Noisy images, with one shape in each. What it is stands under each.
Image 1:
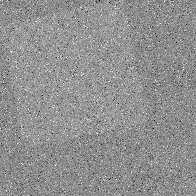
square
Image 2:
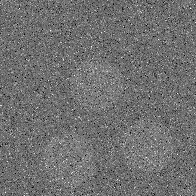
three dots
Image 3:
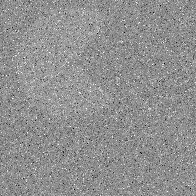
disc with a wedge cut out
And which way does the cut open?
right
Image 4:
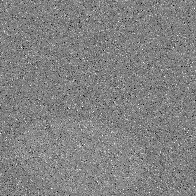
ellipse
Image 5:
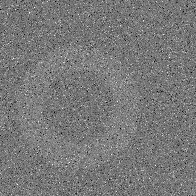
ring
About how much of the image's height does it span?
two thirds
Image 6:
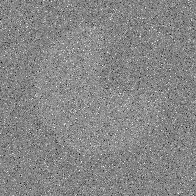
disc with a wedge cut out
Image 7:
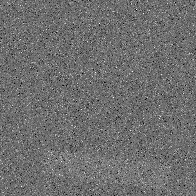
bar
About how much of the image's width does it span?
two thirds
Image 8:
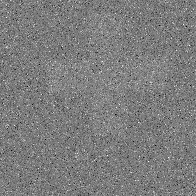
cross
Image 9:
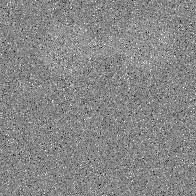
dumbbell
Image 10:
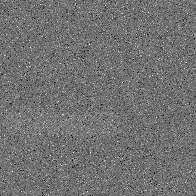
bar
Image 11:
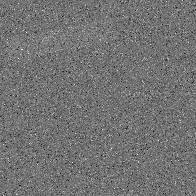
bar
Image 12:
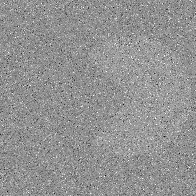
disc with a wedge cut out
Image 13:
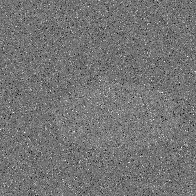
ellipse
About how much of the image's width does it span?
two thirds
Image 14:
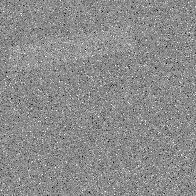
bar
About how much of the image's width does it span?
two thirds
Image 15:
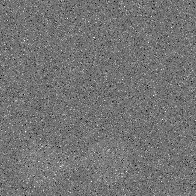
dumbbell
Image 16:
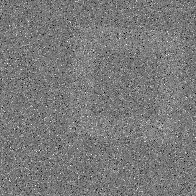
square frame
